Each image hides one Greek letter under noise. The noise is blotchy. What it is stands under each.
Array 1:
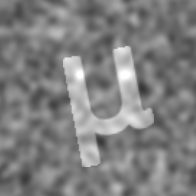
mu
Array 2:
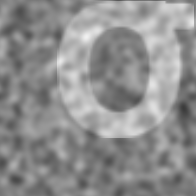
sigma
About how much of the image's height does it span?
two thirds
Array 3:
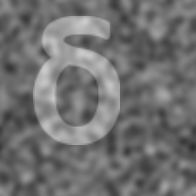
delta
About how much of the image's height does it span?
two thirds
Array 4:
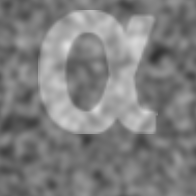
alpha
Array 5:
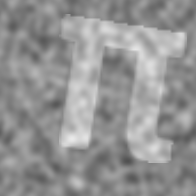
pi
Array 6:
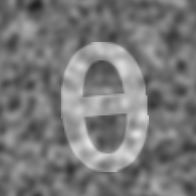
theta
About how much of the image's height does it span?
two thirds
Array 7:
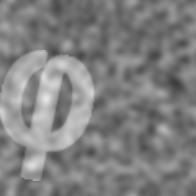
phi
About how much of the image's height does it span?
two thirds
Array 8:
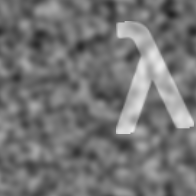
lambda
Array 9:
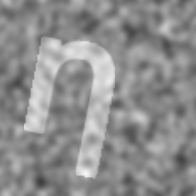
eta
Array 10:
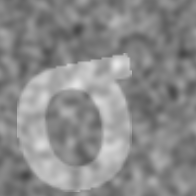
sigma
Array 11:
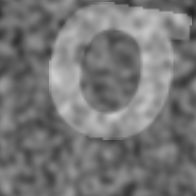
sigma
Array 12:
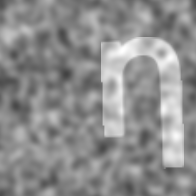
eta
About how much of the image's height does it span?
two thirds
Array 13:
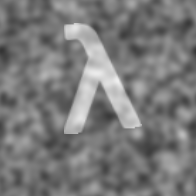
lambda
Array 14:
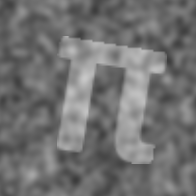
pi
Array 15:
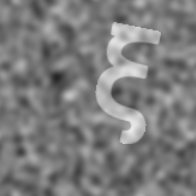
xi
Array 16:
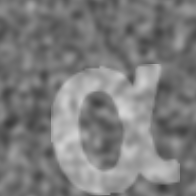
alpha
